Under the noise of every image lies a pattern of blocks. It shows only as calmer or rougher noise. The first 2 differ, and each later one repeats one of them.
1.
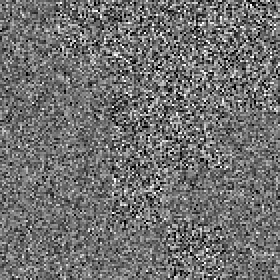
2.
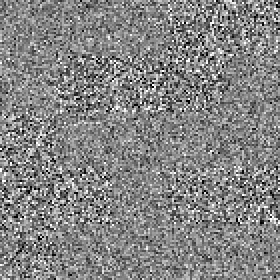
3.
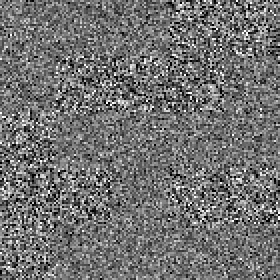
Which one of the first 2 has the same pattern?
2
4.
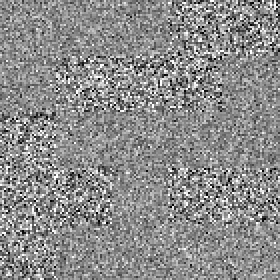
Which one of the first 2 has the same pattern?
2
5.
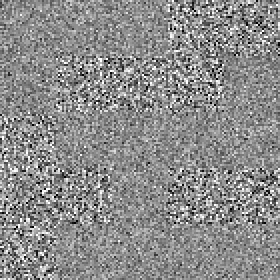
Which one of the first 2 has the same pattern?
2
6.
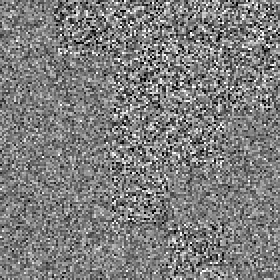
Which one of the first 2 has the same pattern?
1
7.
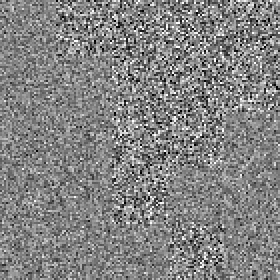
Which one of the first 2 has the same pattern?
1
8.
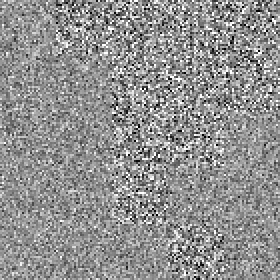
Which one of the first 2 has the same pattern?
1
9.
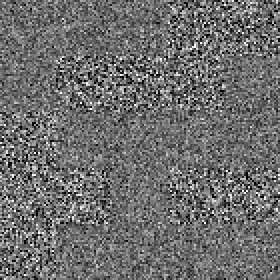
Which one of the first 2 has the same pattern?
2
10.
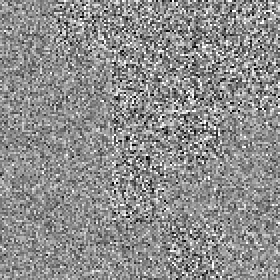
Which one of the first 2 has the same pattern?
1
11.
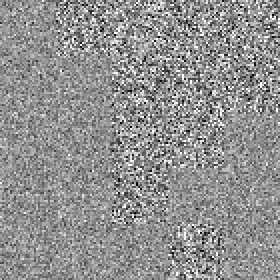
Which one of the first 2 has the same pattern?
1
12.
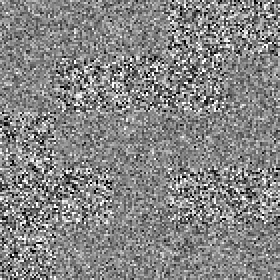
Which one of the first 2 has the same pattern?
2
